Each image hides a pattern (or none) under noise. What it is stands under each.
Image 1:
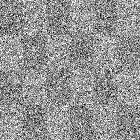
a checkerboard
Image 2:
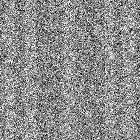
bands of columns
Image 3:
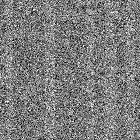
bands of columns
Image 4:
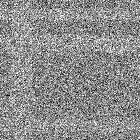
bands of rows crossing bands of columns
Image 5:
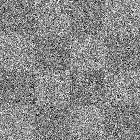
a checkerboard
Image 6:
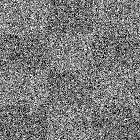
a checkerboard
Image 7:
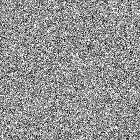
only noise
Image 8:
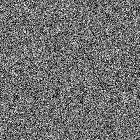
only noise
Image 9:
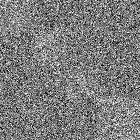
blocks along the diagonal
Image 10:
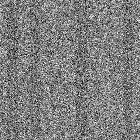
bands of columns
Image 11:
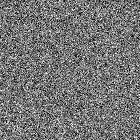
only noise
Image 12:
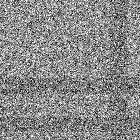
bands of rows crossing bands of columns
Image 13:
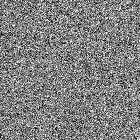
only noise
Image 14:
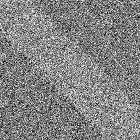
a diagonal band
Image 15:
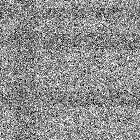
bands of rows crossing bands of columns
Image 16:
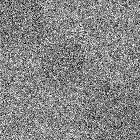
blocks along the diagonal
